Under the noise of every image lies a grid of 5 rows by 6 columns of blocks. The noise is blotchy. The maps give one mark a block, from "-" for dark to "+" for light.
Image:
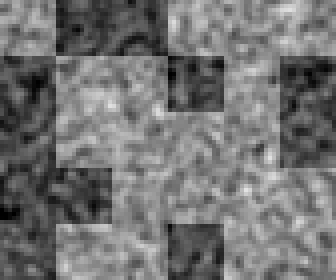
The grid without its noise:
+ - - + + +
- + + - + -
- + + + + -
- - + + + +
- + + - + +
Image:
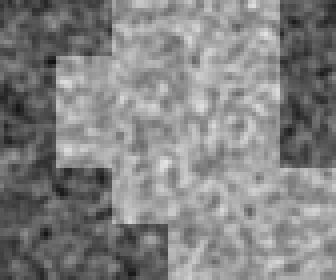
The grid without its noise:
- - + + + -
- + + + + -
- + + + + -
- - + + + +
- - - + + +
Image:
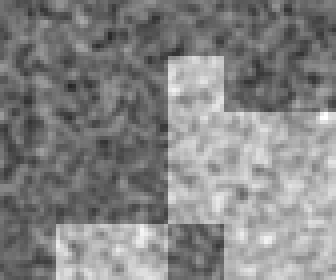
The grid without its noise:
- - - - - -
- - - + - -
- - - + + +
- - - + + +
- + + - + +
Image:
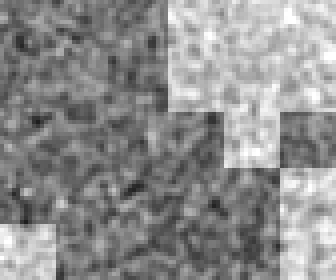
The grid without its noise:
- - - + + +
- - - + + +
- - - - + -
- - - - - +
+ - - - - +
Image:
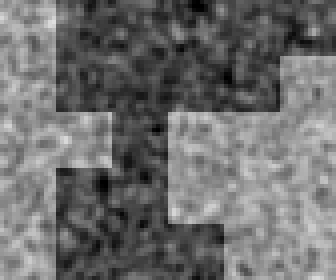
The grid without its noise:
+ - - - - -
+ - - - - +
+ + - + + +
+ - - + + +
+ - - - + +
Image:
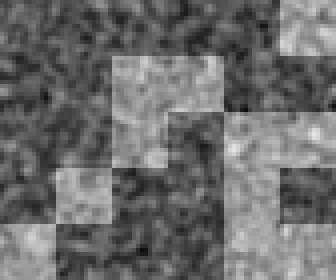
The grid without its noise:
- - - - - +
- - + + - -
- - + - + +
- + - - + -
+ - - - + +
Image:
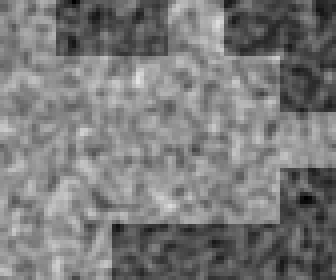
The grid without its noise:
+ - - + - -
+ + + + + -
+ + + + + +
+ + + + + -
+ + - - - -
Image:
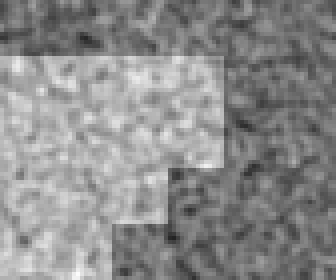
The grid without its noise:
- - - - - -
+ + + + - -
+ + + + - -
+ + + - - -
+ + - - - -
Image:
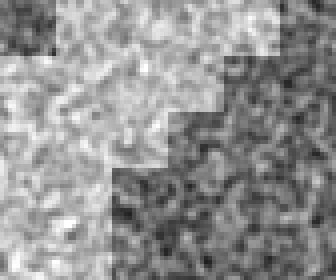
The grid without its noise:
- + + + + -
+ + + + - -
+ + + - - -
+ + - - - -
+ + - - - -
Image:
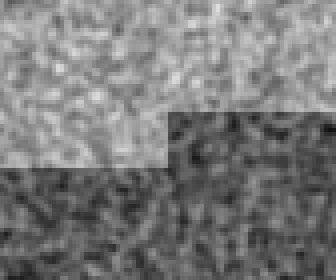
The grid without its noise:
+ + + + + +
+ + + + + +
+ + + - - -
- - - - - -
- - - - - -
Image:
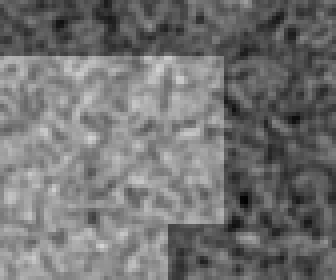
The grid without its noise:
- - - - - -
+ + + + - -
+ + + + - -
+ + + + - -
+ + + - - -
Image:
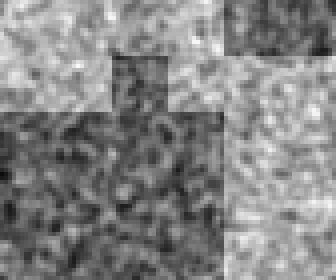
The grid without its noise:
+ + + + - -
+ + - + + +
- - - - + +
- - - - + +
- - - - + +
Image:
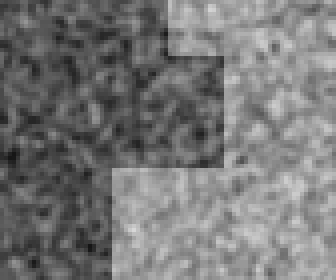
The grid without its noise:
- - - + + +
- - - - + +
- - - - + +
- - + + + +
- - + + + +
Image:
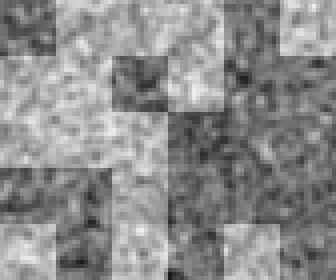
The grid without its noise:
- + + + - +
+ + - + - -
+ + + - - -
- - + - - -
+ - + - + -
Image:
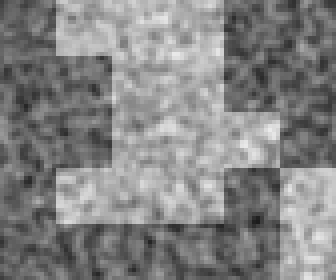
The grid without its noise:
- + + + - -
- - + + - -
- - + + + -
- + + + - +
- - - - - +
